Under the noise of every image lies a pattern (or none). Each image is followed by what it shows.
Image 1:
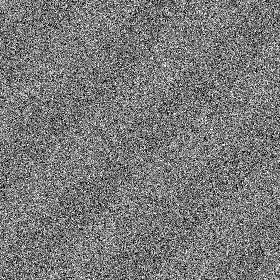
diagonal stripes
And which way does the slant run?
bottom left to top right
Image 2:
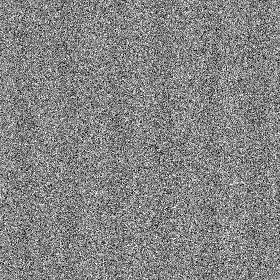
vertical stripes
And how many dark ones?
6
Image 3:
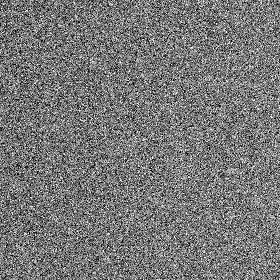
a smooth slope
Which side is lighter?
right
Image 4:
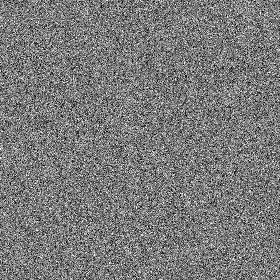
only noise
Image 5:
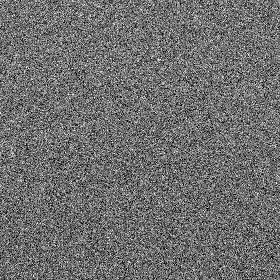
a smooth slope
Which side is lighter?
top
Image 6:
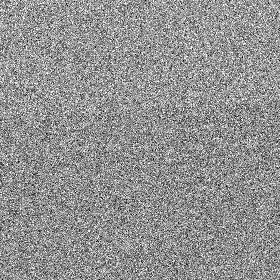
a sharp edge
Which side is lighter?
top
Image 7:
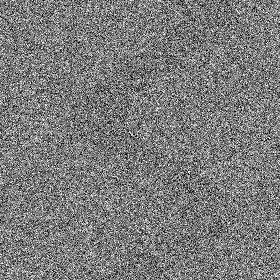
a wavy band
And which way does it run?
top to bottom
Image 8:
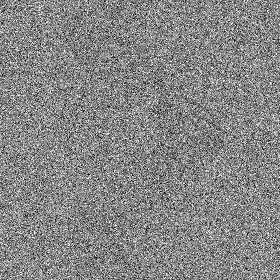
a wavy band
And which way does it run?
top to bottom
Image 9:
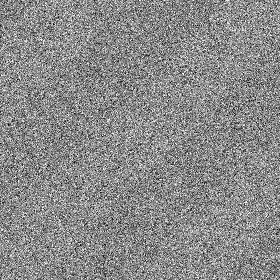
diagonal stripes
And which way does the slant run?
bottom left to top right
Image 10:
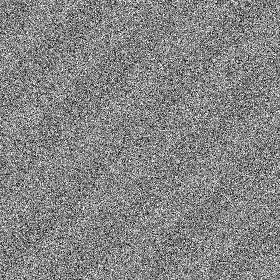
diagonal stripes
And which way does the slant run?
bottom left to top right
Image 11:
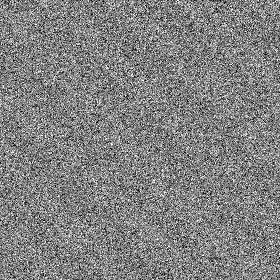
diagonal stripes
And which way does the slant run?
top left to bottom right
